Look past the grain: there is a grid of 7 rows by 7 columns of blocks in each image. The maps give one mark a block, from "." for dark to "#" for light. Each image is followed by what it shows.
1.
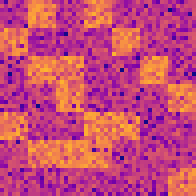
. # . # . . .
# . . . # . .
. # # . . # .
. . # . . . #
# . . # # . .
. # # # . . .
. . . . . . #
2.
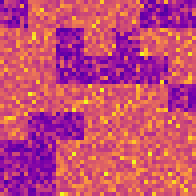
. # # # # . .
# # . # . # #
# # . . . . #
# # # # # # .
# . . # # # #
. . # # # # #
. . # # # # #
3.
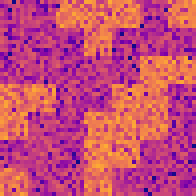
. . # # # . #
. . . # . . .
. . . . . # #
# # . . # # .
# . . # # # .
. . . # # . .
# . . # . . .
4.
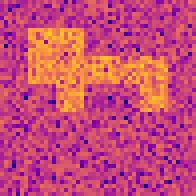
. . . . . . .
. # # . . . .
. # # # # # .
. . # . . # .
. . . . . . .
. . . . . . .
. . . . . . .
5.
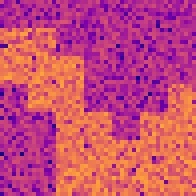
. . . . . . .
# # . . . . .
# # # . . . .
. # # . . . #
. . # # . # #
. . # # # # #
. . # # # # #
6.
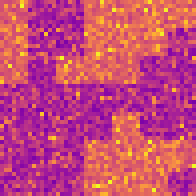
# . . # # # #
# . . # # # .
# . # # # . .
. . . . . . .
. . . . # . .
. . . # # # #
. . . # # # .
